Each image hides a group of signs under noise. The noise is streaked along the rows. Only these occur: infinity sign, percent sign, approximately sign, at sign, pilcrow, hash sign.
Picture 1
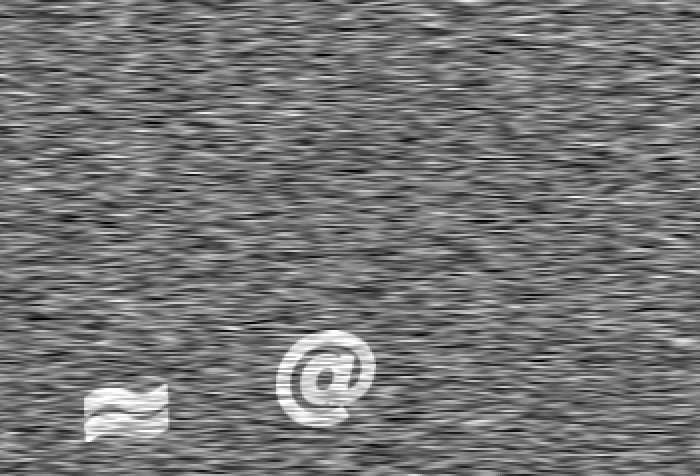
bottom left: approximately sign; bottom middle: at sign
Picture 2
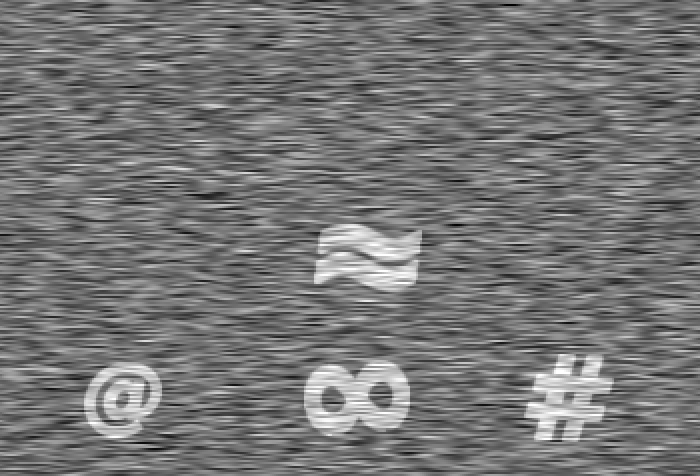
centre: approximately sign; bottom left: at sign; bottom middle: infinity sign; bottom right: hash sign
